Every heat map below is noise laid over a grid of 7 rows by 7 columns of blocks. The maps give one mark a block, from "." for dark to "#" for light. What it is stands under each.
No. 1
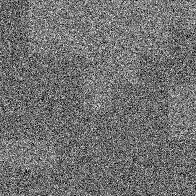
. # # # # # #
. # # # # # .
. . . # # . .
. . . # . . #
. . . . . . #
# # . . . . .
. . . . . . .
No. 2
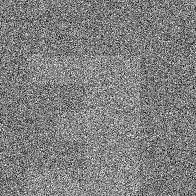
. . . . . . .
. . . . . . .
. # # # # . .
. . . # # . .
. . # # # . .
. . . # # . .
. # # # # . .
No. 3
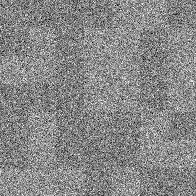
. . . . # # .
. # . # # . #
# # . # # . #
. . . # # . #
. # . . . # .
. # . . . # #
# # # . # . .
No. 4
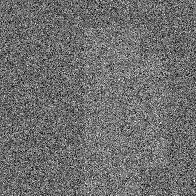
. . . . . . .
. . . # # . .
. . . # # # .
. . . # # # .
. . . # # # .
. . . # # # .
. . . # # . .
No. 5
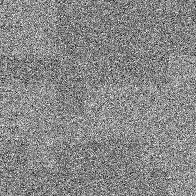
# # . . . . .
# # . . . . .
. . . . . . #
# # . # # # #
# # # # # # #
. # . . . # #
. . . . . . #
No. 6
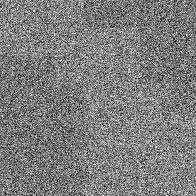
# # # . . . .
# # # # # . .
. . # # # . .
. . . # # # .
. . . # # # #
. . . # # # #
. . . # # # #
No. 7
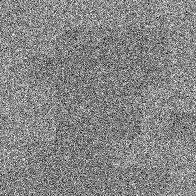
# # # # # # #
# # . . . . #
# . . . . . #
# # . . . # #
# # . . . # .
# . . . # # #
. . . . . . #
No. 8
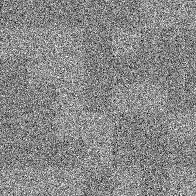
. . . . . # #
# # # . # . .
. # # . . . .
. . # . # # .
. . # # . . #
. . . # . . .
# # # . # . #
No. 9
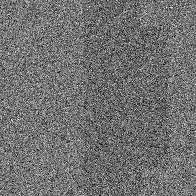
# # # . . # #
# # # . . . #
# # # . . . #
# # # . . . #
# # # . . . #
# # # . . . #
# # # . . # #
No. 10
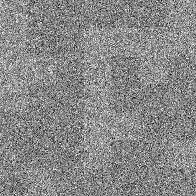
# . . . . . #
# . . # # # #
# # . # . # .
# . . # . . .
. . . # # . .
. . . # . . #
. # . . . . .
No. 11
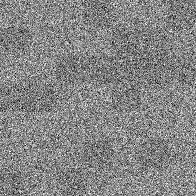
# # # . # # .
. # # # . . #
# # . . . . .
. . # # . # #
# # # # # # #
# # # . # . #
. # . # # # #
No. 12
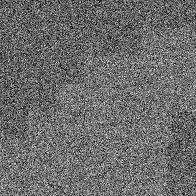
. . . . . . .
. . . . . # #
. . . # # # #
. . # # # # #
. # # # # # .
# # # # # # .
# # # # # # .
